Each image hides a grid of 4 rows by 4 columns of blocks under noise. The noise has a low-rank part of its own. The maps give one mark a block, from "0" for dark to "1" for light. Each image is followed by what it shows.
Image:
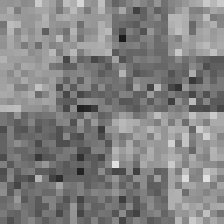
1 1 0 1
1 0 0 0
0 0 1 1
0 0 0 1
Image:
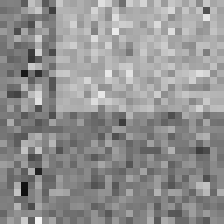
0 1 1 1
0 1 1 1
0 0 0 0
0 0 0 0
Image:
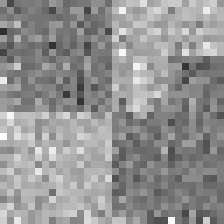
0 0 1 1
0 0 1 0
1 1 0 0
1 1 0 0
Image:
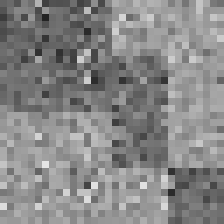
0 0 1 1
0 0 0 1
1 1 0 1
1 1 1 0
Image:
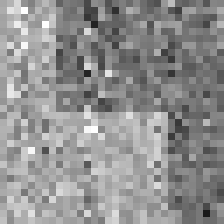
1 0 0 0
1 0 0 0
1 1 1 0
1 1 1 0
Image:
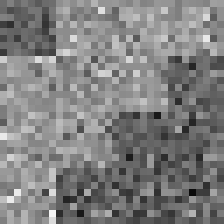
0 1 1 1
1 1 1 0
1 1 0 0
1 0 0 0
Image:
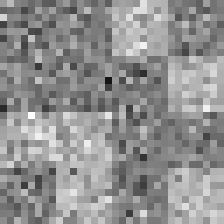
0 0 1 0
0 0 0 1
1 1 0 0
0 1 0 1
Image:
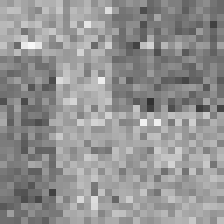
1 1 0 0
0 1 0 0
0 1 1 1
0 1 1 1
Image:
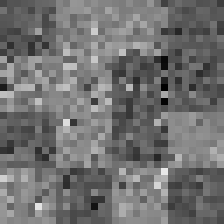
0 1 1 0
1 1 0 0
0 1 0 1
1 0 1 0
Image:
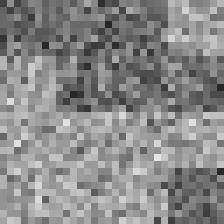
0 0 0 1
1 0 0 0
1 1 1 1
1 1 1 0
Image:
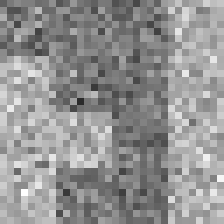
0 0 0 1
1 0 0 1
1 1 0 1
1 0 0 1
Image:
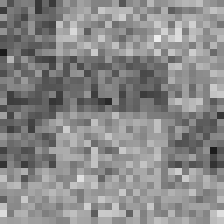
0 1 1 1
0 0 0 1
0 1 1 0
1 1 1 1
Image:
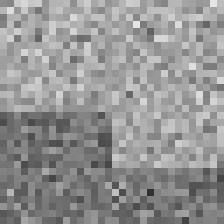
1 1 1 1
1 1 1 1
0 0 1 1
0 0 0 0
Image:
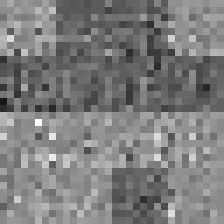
1 0 0 1
0 0 0 0
1 1 1 1
1 1 0 1
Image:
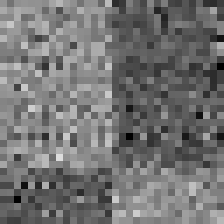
1 1 0 0
1 1 0 0
1 1 0 0
0 0 1 1
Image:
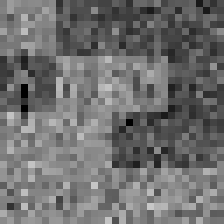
1 0 0 0
0 1 1 0
1 1 0 0
1 1 1 1
